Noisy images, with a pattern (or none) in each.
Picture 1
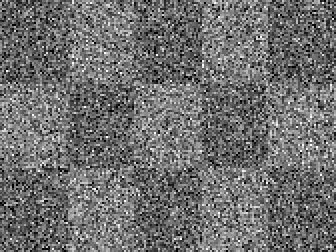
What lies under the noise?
a checkerboard
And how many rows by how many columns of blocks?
3 by 5
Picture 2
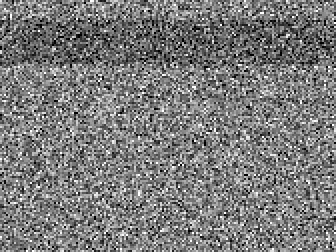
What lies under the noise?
one band of rows
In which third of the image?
top
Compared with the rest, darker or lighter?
darker
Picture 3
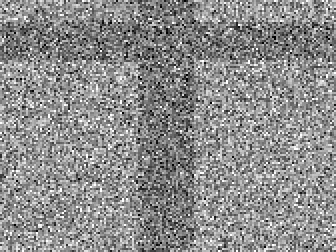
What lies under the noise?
bands of rows crossing bands of columns
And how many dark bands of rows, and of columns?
1 and 1
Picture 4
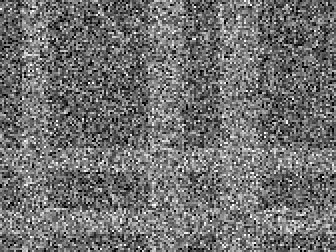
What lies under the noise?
bands of rows crossing bands of columns
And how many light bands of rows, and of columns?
2 and 3
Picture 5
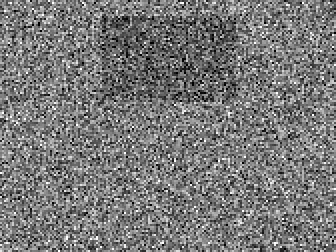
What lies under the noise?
one block
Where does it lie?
top middle
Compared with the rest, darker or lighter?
darker
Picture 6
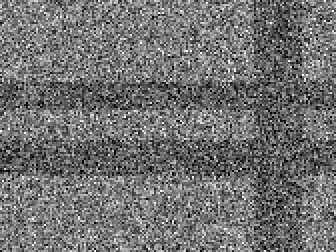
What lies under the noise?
bands of rows crossing bands of columns
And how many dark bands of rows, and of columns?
2 and 1
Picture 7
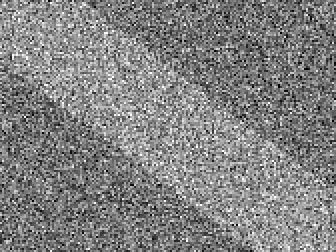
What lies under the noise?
a diagonal band
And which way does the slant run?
top left to bottom right
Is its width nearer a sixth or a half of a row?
a half
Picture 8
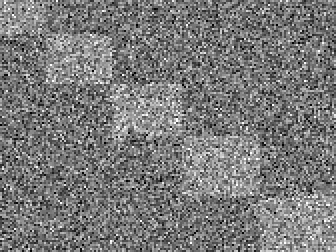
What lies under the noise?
blocks along the diagonal
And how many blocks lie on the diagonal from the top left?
5
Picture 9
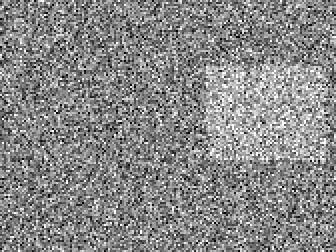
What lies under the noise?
one block
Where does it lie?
middle right
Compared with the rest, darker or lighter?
lighter
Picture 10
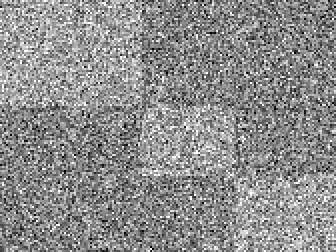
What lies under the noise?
blocks along the diagonal
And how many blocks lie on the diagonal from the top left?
3
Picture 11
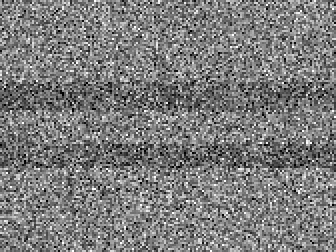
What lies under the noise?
bands of rows
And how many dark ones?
2
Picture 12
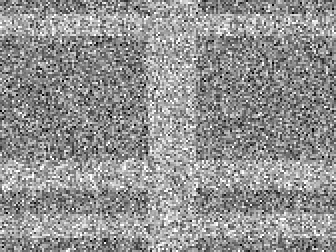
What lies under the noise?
bands of rows crossing bands of columns
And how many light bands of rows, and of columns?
3 and 1
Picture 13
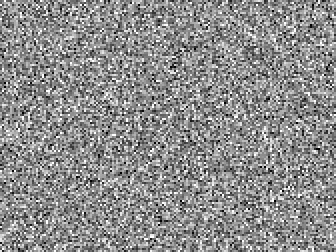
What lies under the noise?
only noise
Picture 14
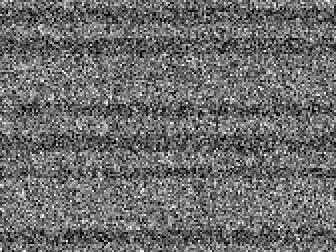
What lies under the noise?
bands of rows
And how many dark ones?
6
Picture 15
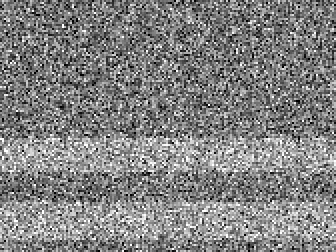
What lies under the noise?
bands of rows
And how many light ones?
2
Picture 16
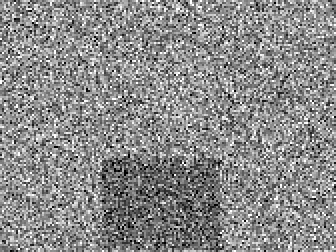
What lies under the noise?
one block
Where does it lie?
bottom middle
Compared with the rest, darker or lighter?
darker
